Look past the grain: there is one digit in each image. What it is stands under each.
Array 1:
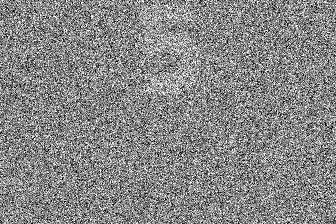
5
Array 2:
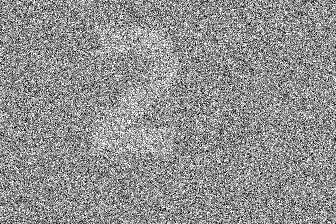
2
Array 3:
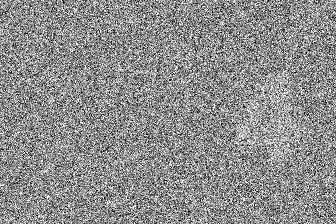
4
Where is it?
middle right
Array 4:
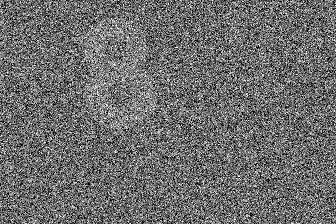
8
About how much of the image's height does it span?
half
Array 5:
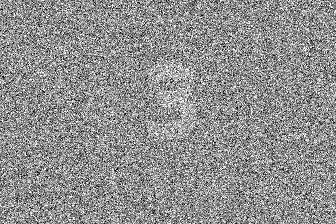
3
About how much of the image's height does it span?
a third
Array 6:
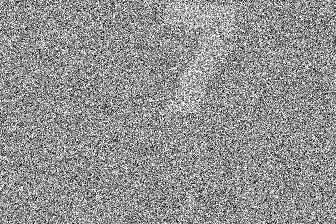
7
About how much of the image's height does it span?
half
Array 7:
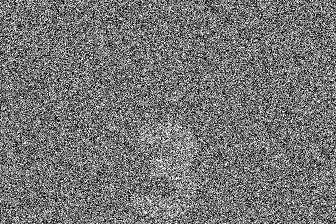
3
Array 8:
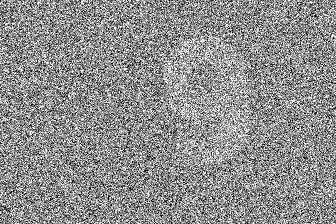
9
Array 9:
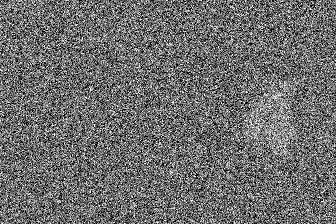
4
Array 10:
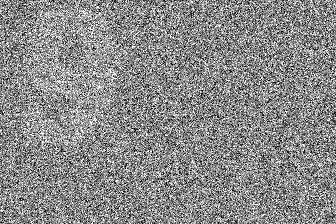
9
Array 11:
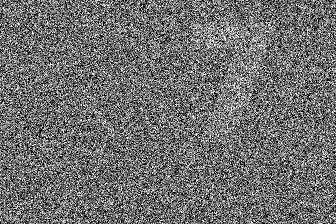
7
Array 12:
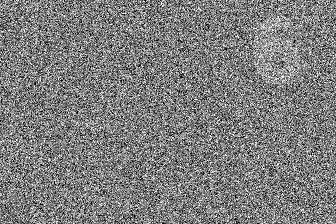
6
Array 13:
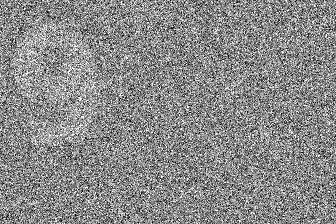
9
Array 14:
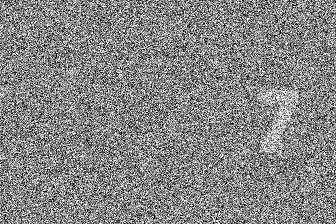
7
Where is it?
middle right
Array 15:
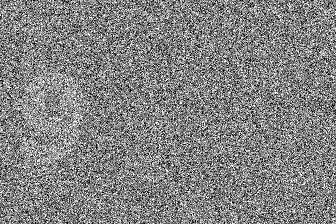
9
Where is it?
middle left
